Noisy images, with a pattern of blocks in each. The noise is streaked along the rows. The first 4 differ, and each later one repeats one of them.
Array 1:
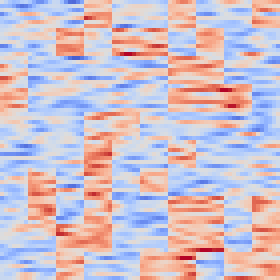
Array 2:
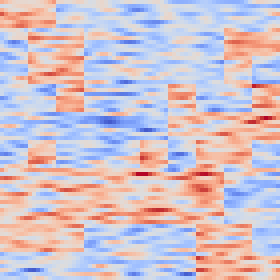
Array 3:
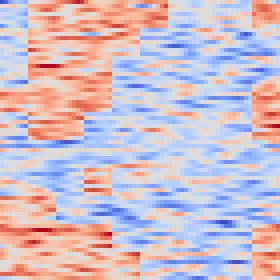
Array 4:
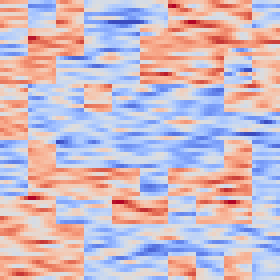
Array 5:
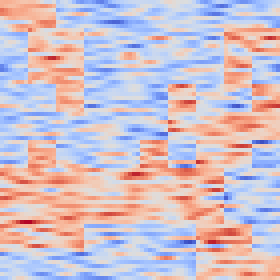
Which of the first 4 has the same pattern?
2
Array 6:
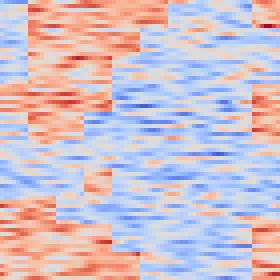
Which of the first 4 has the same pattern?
3
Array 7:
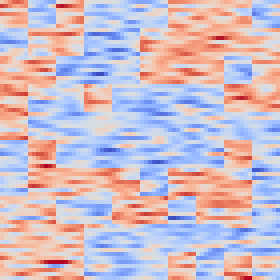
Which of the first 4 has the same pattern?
4
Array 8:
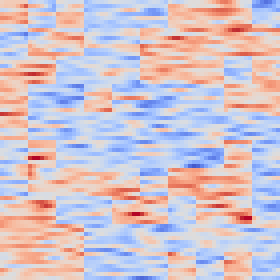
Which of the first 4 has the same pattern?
4
